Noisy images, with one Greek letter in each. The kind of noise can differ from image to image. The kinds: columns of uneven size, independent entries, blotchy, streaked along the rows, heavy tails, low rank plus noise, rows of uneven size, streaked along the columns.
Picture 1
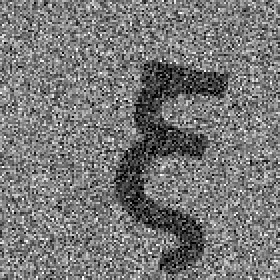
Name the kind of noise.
independent entries
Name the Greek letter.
xi
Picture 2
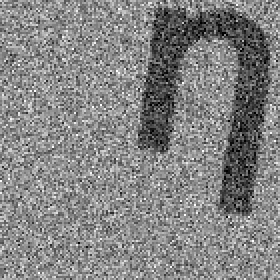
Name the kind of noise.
independent entries
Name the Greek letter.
eta
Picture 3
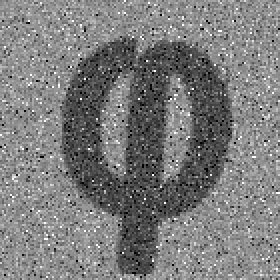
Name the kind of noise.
heavy tails
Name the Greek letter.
phi
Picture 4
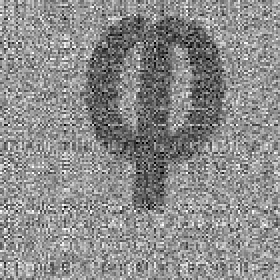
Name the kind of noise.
low rank plus noise
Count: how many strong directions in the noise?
two
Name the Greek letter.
phi
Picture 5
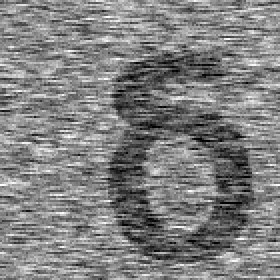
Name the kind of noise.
streaked along the rows
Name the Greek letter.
delta
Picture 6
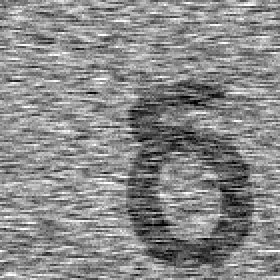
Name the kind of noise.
streaked along the rows
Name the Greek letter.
delta
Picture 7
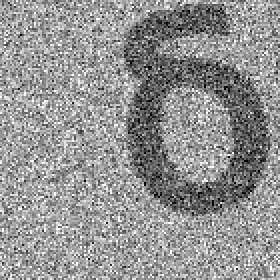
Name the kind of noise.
independent entries
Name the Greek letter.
delta
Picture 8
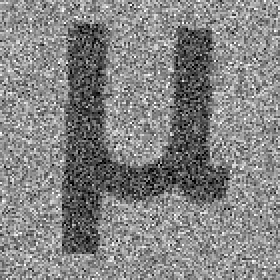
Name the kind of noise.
independent entries
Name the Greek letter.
mu
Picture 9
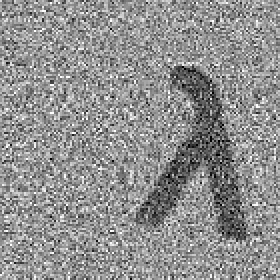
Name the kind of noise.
low rank plus noise
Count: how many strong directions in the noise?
five to eight
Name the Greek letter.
lambda
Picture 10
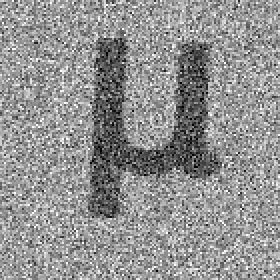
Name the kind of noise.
independent entries
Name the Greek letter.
mu
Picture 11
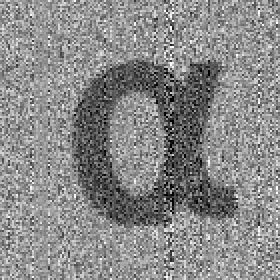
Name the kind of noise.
columns of uneven size
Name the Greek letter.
alpha
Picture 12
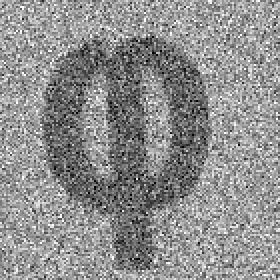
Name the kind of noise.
independent entries
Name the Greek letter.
phi
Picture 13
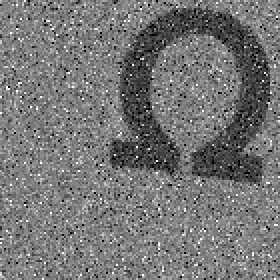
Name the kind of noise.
heavy tails
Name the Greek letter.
omega
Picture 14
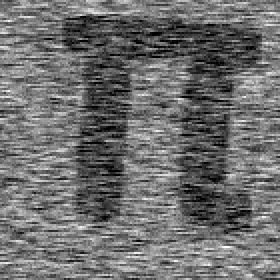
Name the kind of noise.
streaked along the rows
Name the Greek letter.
pi
